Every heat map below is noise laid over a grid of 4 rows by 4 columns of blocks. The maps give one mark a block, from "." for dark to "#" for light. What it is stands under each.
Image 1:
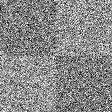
. . # #
. . # #
# # . .
# # . .
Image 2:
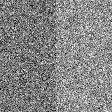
. . # #
. . # #
. . # #
. . # #
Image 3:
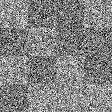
# . . #
. # . .
# . # .
. # # #
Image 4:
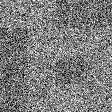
# # . .
. # # #
. # . #
. # # #
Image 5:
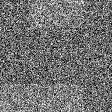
. # # .
. . . .
. . . .
# # # .
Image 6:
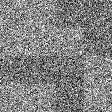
# # . .
# # # .
. . . #
# # . #
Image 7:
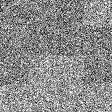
. . . #
. . . .
. # # .
# # # #
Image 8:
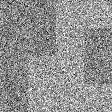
. . # #
. . # .
. # # .
. # # #
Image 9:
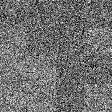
. . . .
# . . #
# # . .
# # . #
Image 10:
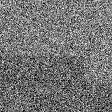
# # # #
# # # #
. . . #
. . . .
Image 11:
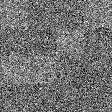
# . . #
. . # .
# # . .
. . . .
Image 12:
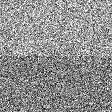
# # # #
# # # #
. . . .
. . . .
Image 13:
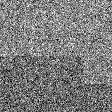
# # # #
# # # #
. . . #
. . . .
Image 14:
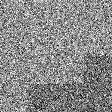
# # # #
# # # #
# # # .
# . . .
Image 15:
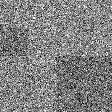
# # # #
. # # #
# # . .
# # . .
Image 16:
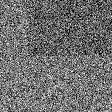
# . . .
# . . .
# # # #
# # # #
